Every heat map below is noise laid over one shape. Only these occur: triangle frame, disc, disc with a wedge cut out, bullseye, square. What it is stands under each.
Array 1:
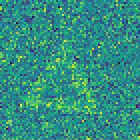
triangle frame
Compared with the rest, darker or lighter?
lighter
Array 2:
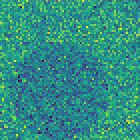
disc
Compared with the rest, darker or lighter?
darker
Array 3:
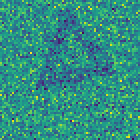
triangle frame
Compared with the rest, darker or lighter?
darker
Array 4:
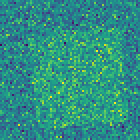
square
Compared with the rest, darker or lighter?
lighter
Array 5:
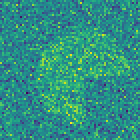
disc with a wedge cut out
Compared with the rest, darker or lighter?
lighter
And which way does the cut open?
down and right
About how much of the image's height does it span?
two thirds
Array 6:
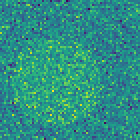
disc
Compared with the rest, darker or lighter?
lighter
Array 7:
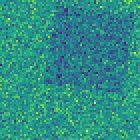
square
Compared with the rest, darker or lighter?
darker
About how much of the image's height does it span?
two thirds
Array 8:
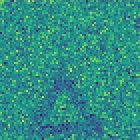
triangle frame
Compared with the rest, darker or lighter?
darker
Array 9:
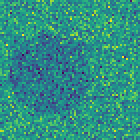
disc
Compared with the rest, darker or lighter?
darker
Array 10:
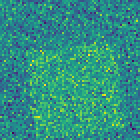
square
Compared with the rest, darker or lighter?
lighter
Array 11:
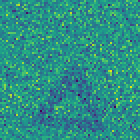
triangle frame
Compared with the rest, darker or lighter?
darker
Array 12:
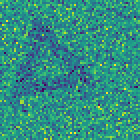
triangle frame
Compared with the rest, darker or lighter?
darker
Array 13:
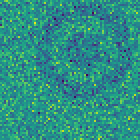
bullseye
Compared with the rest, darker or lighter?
darker
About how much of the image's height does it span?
two thirds
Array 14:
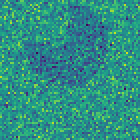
disc with a wedge cut out
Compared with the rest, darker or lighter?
darker
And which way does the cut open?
up and left
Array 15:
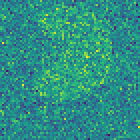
disc with a wedge cut out
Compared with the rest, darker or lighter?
lighter
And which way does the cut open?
left
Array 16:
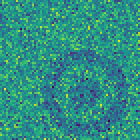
bullseye
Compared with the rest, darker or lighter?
darker
